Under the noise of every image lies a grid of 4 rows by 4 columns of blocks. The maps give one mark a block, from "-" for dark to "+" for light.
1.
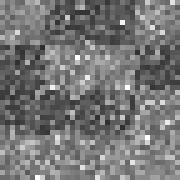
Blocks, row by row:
+ - - +
- + + -
- - - +
+ + + +
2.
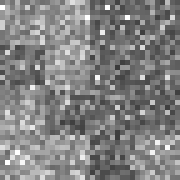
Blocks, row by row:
+ + - -
- + - -
+ - - -
+ + - +
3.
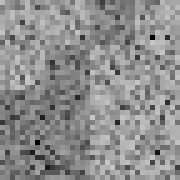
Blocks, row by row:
+ + - +
+ - + +
- - + +
- - + +
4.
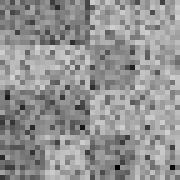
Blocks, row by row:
- - + +
+ + - +
- - + +
- + - +
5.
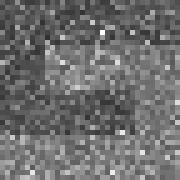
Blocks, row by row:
- - - -
- + + +
- - - +
+ + + +
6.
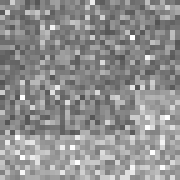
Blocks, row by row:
- - - -
- - - -
- - - +
+ + + +
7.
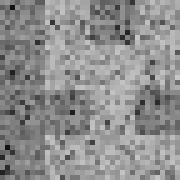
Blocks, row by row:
- + - +
- + + +
- - + -
- + + +
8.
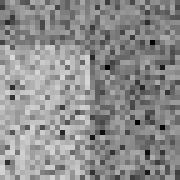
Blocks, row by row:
- - - -
+ + - -
+ + - -
+ + - -
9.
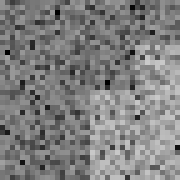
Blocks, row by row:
- - - -
- - - +
- - + +
- - + +
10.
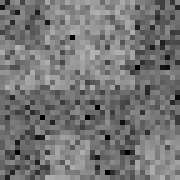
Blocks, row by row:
- + + -
+ + + -
- - - -
- + - +
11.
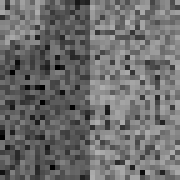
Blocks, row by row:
+ - + +
- - + +
- - + +
- - + +
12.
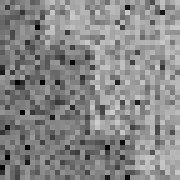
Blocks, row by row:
- + + +
- - + +
- - + +
- - - +
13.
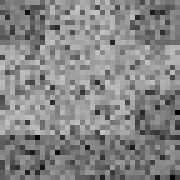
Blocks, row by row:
- + + -
+ + + +
+ + + -
- - - -
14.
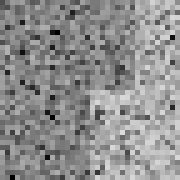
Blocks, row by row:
- - - +
- - - +
- - + +
- - + +
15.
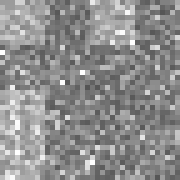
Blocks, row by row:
+ - + -
- - - -
+ - - -
+ - - -
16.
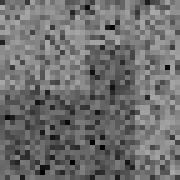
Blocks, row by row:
+ + + +
+ + - +
- - - +
- - - +
